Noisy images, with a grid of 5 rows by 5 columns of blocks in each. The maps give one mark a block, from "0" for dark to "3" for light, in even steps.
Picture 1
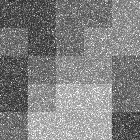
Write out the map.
0 0 1 1 2
1 0 1 2 2
0 1 2 2 1
0 2 3 3 1
1 3 3 3 0
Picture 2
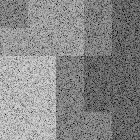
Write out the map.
1 2 2 1 0
2 2 2 1 0
3 3 1 0 0
3 3 1 0 0
3 3 1 1 0
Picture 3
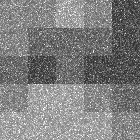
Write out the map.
2 2 3 2 0
2 1 1 1 0
1 0 1 0 0
2 3 3 2 1
3 3 3 3 2
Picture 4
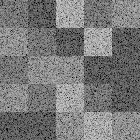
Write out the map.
1 0 3 1 2
2 1 0 3 0
1 2 2 0 0
2 1 3 1 0
0 0 2 3 2
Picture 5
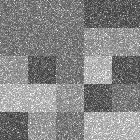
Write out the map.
1 1 1 0 0
1 1 1 2 2
2 0 1 3 0
3 3 2 0 1
0 2 1 3 3
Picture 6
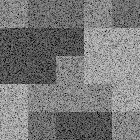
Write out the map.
2 1 1 2 1
0 0 0 3 3
0 0 2 3 3
3 2 2 2 3
3 1 0 0 2
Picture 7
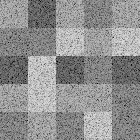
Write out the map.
2 0 2 1 2
1 1 3 2 3
0 3 0 1 0
2 3 2 2 1
1 2 1 3 1
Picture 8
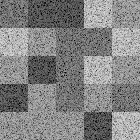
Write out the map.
1 0 0 3 2
3 2 1 1 3
2 0 1 3 2
0 2 1 2 1
2 2 2 0 3
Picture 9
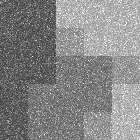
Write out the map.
0 0 3 3 3
0 0 2 3 3
0 0 1 1 2
0 1 1 1 3
0 1 1 2 3
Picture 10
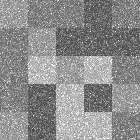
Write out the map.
2 1 1 0 1
1 2 0 0 0
1 3 2 3 1
1 0 3 0 2
2 0 3 3 1
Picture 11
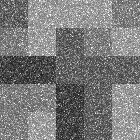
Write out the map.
1 3 3 3 2
2 3 1 2 3
0 0 1 1 1
2 2 0 1 3
2 3 0 1 3
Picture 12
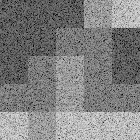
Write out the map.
0 0 0 2 3
0 0 1 1 0
0 1 2 1 0
1 1 2 1 1
3 2 3 3 3
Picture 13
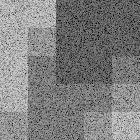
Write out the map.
3 3 0 0 0
3 2 0 0 0
3 1 0 0 1
3 1 1 1 2
2 1 1 2 3
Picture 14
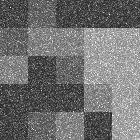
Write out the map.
0 1 0 0 0
1 2 2 3 3
2 0 1 3 3
0 0 0 2 3
0 1 2 0 3
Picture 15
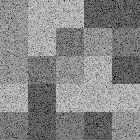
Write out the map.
2 3 3 0 0
2 3 1 2 1
2 1 2 3 0
3 0 3 3 3
1 0 1 0 2
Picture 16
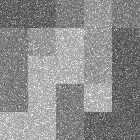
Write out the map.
0 0 1 2 1
1 2 3 2 0
1 3 3 2 0
1 3 1 3 0
3 3 1 0 0
